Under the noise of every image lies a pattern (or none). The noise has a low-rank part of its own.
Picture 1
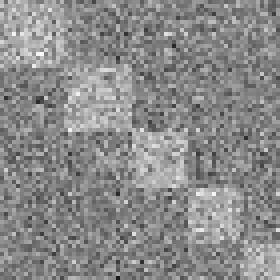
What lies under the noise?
blocks along the diagonal
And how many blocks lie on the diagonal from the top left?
5
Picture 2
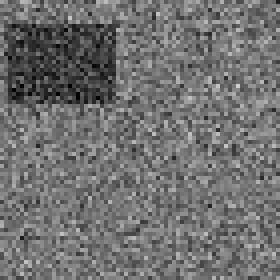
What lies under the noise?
one block
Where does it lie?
top left
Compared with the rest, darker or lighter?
darker
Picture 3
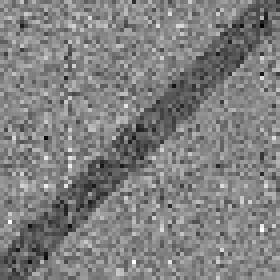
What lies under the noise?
a diagonal band
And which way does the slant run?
bottom left to top right
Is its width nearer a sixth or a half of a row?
a sixth
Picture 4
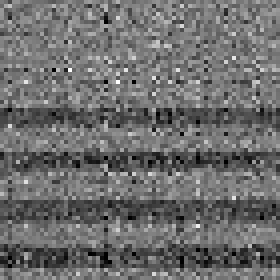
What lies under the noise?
bands of rows
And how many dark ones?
4
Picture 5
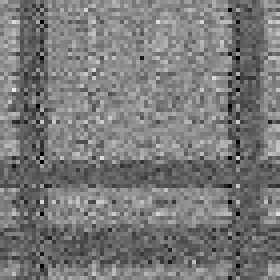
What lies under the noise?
bands of rows crossing bands of columns
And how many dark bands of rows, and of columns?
2 and 2
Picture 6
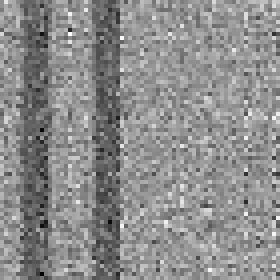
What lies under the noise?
bands of columns
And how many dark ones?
2
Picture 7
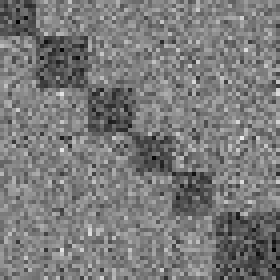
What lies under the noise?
blocks along the diagonal
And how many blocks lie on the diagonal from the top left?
6
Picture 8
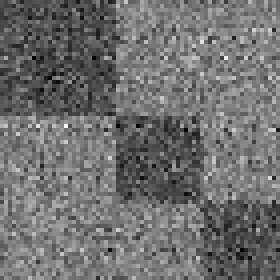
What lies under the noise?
blocks along the diagonal
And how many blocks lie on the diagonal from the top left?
3
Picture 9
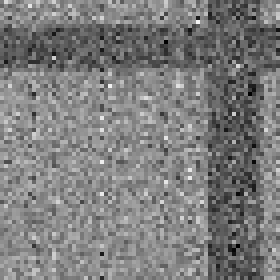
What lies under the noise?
bands of rows crossing bands of columns
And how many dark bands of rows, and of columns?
1 and 1
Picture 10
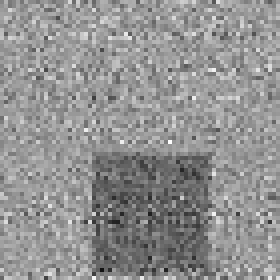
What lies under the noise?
one block
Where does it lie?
bottom middle
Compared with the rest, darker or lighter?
darker
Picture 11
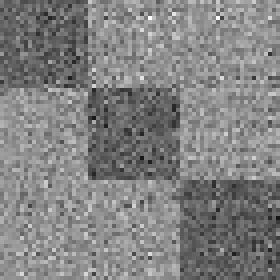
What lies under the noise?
blocks along the diagonal
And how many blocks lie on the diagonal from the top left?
3
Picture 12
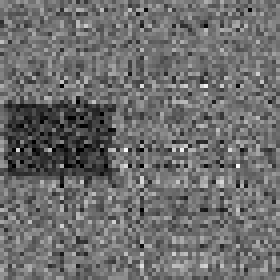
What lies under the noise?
one block
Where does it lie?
middle left
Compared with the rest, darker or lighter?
darker
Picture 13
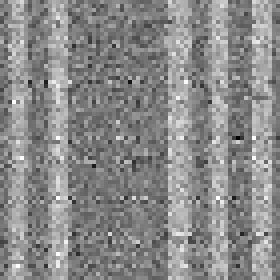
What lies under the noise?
bands of columns
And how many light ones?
5
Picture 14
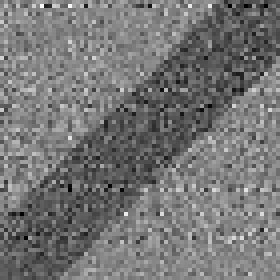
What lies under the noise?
a diagonal band
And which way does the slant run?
bottom left to top right
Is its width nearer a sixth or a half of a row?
a half
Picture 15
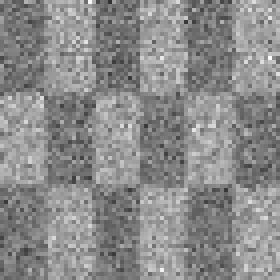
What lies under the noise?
a checkerboard
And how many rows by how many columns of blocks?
3 by 6
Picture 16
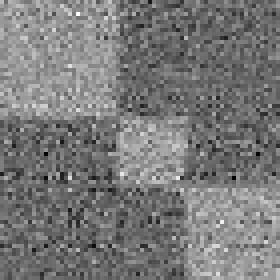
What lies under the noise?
blocks along the diagonal
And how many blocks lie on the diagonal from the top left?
3
